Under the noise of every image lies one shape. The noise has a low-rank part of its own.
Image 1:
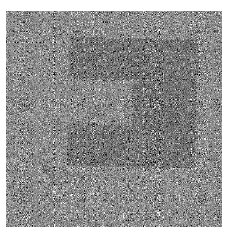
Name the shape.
square with a notch
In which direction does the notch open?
left
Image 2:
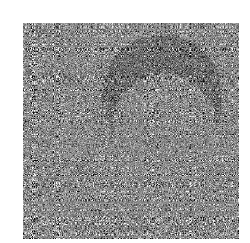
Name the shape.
crescent
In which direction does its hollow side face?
down
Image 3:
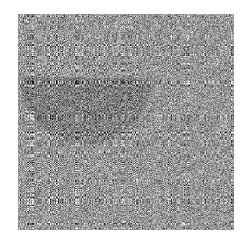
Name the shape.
half disc
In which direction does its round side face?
down
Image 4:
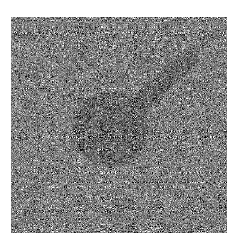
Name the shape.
lollipop
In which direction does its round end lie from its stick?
down and left
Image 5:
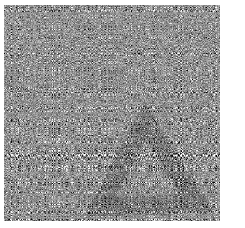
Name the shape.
triangle frame
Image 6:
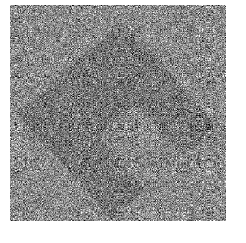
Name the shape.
square with a notch
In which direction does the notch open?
down and right
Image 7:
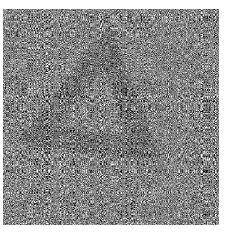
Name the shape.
triangle frame
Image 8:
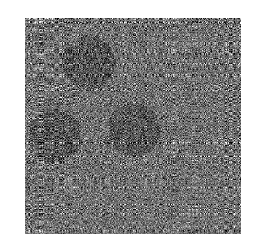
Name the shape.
three dots
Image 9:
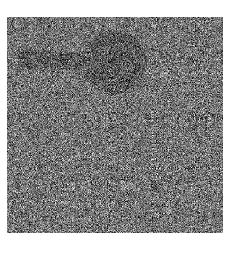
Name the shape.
lollipop
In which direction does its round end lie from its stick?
right
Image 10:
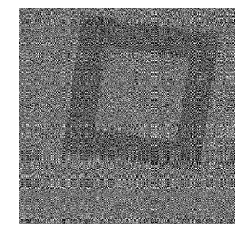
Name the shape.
square frame
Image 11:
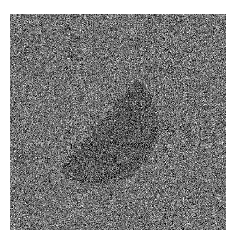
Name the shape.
half disc
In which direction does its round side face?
down and right
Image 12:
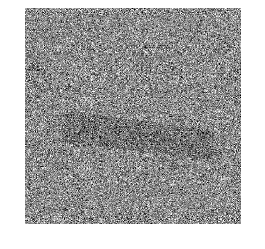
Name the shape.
bar
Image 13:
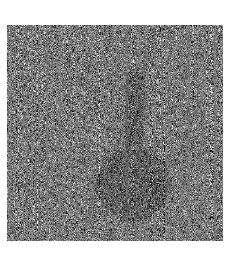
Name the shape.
lollipop
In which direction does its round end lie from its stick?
down
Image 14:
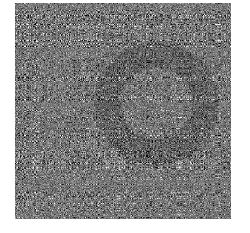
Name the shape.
ring
